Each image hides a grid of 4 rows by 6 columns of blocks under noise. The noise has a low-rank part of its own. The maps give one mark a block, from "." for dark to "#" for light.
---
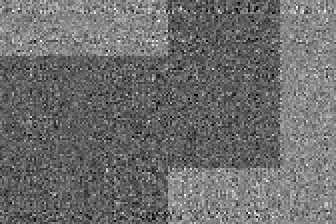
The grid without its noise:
###..#
.....#
.....#
...###
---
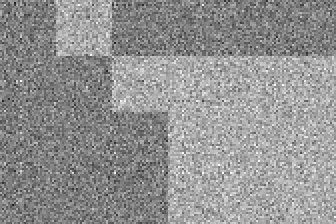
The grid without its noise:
.#....
..####
...###
...###
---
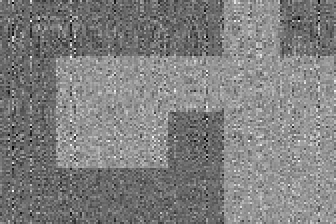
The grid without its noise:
....#.
.#####
.##.##
....##
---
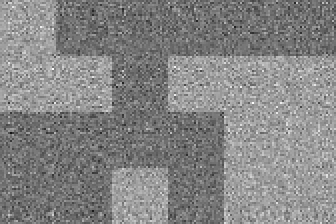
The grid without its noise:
#.....
##.###
....##
..#.##
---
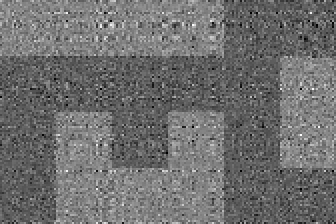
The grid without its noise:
####..
.....#
.#.#.#
.###..
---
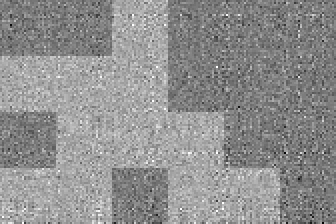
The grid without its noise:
..#...
###...
.###..
##.##.
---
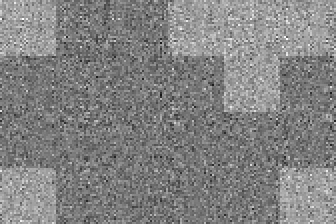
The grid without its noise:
#..###
....#.
......
#....#
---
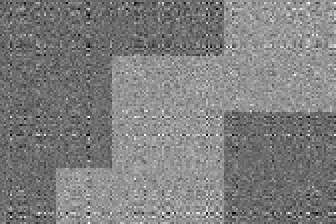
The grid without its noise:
....##
..####
..##..
.###..
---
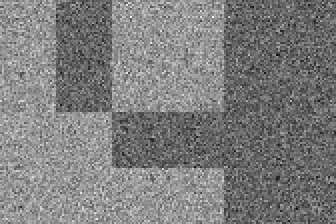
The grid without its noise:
#.##..
#.##..
##....
####..
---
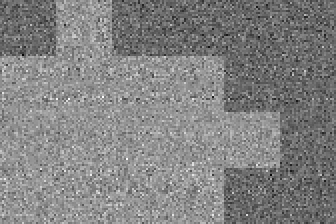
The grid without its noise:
.#....
####..
#####.
####..
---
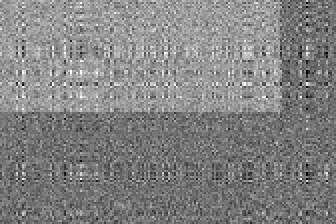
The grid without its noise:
#####.
#####.
......
......
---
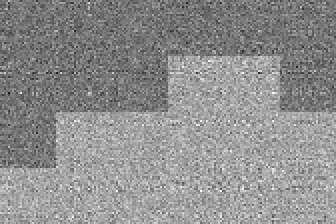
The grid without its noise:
......
...##.
.#####
######
